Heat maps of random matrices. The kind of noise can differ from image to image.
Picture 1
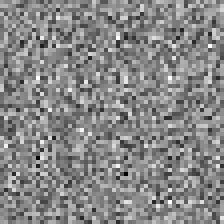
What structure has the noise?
low rank plus noise
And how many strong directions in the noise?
one
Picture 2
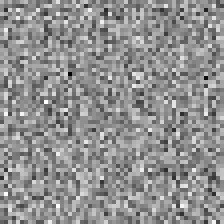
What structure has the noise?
low rank plus noise
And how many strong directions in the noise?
three or four
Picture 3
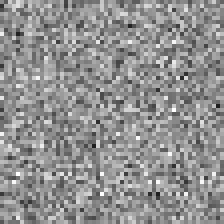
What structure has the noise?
low rank plus noise
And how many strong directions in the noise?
five to eight
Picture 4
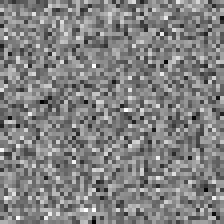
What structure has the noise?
independent entries
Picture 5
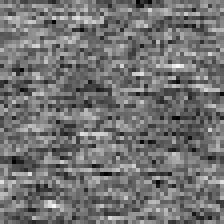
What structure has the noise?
streaked along the rows
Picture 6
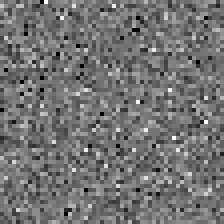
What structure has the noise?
heavy tails
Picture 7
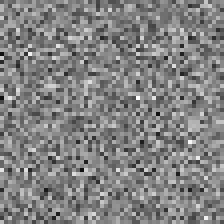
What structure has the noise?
low rank plus noise
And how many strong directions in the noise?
two
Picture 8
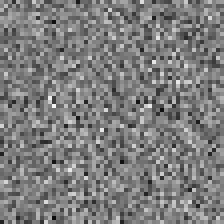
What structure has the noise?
low rank plus noise
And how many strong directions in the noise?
five to eight
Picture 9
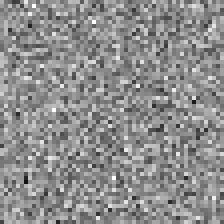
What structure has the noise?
independent entries
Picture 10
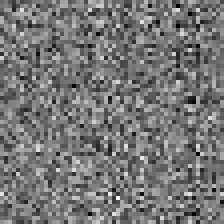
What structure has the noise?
low rank plus noise
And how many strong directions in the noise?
three or four
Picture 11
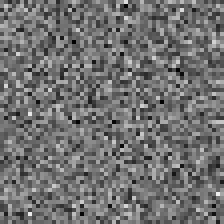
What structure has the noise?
low rank plus noise
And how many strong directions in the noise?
one
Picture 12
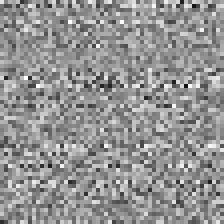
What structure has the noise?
rows of uneven size
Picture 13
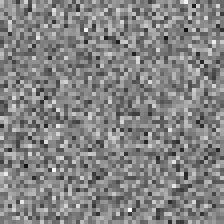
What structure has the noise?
independent entries
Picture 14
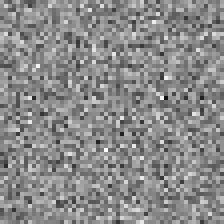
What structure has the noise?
low rank plus noise
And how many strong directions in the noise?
one
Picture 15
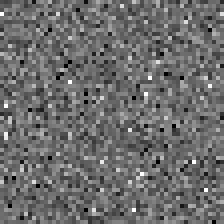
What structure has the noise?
heavy tails
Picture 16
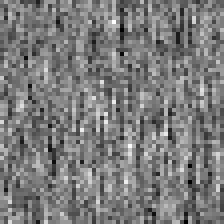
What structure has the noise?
streaked along the columns
